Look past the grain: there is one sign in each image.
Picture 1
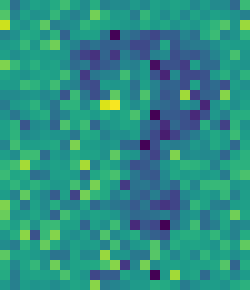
dark question mark
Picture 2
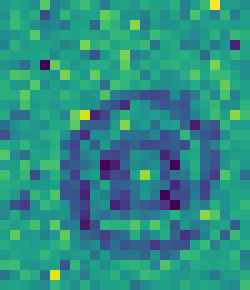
dark at sign
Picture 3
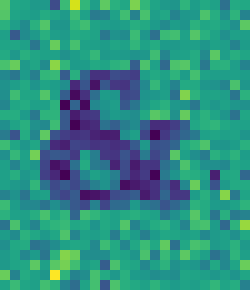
dark ampersand
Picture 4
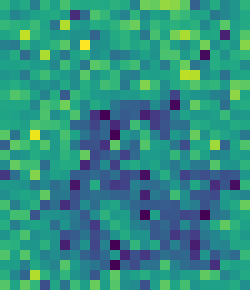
dark ampersand
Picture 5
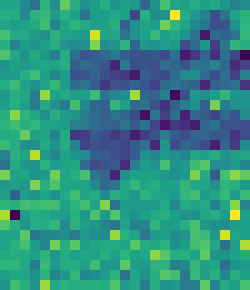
dark not-equal sign
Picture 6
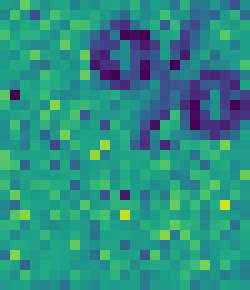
dark percent sign
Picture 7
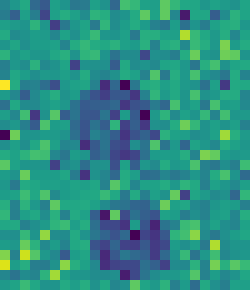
dark colon
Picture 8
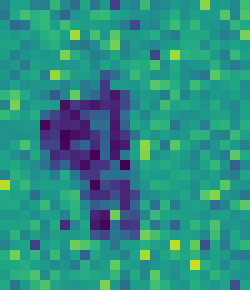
dark pilcrow
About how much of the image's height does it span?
half
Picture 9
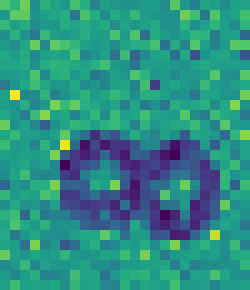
dark infinity sign
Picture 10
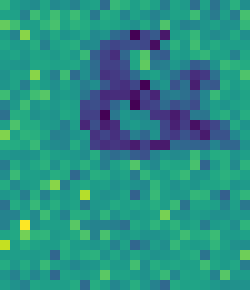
dark ampersand
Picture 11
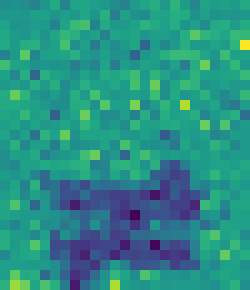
dark not-equal sign
